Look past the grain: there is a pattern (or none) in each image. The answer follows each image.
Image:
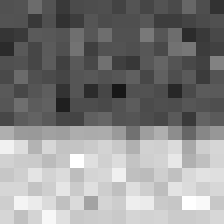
a sharp edge
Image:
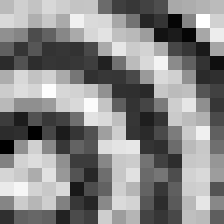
rings round one point
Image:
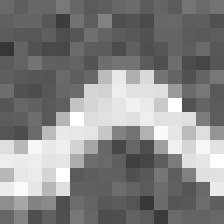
a wavy band
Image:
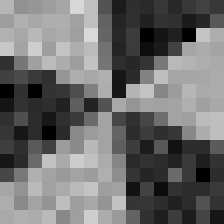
spokes from one point
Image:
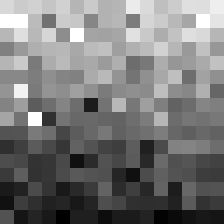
a smooth slope
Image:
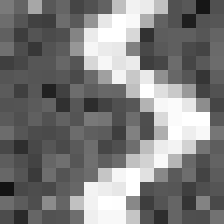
a wavy band
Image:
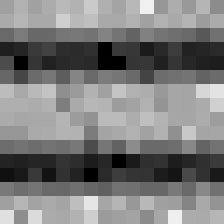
horizontal stripes
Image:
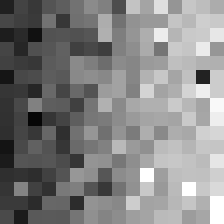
a smooth slope
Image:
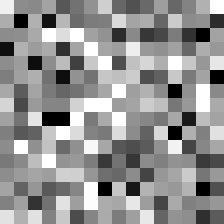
only noise
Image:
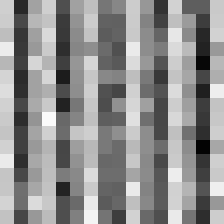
vertical stripes
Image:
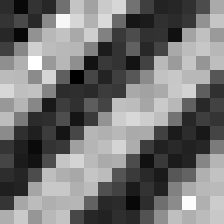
diagonal stripes
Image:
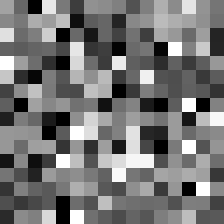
only noise
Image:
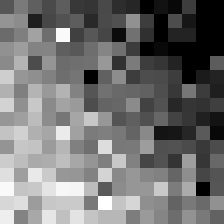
a smooth slope
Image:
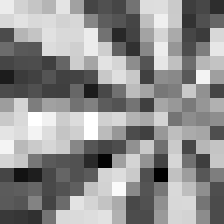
spokes from one point
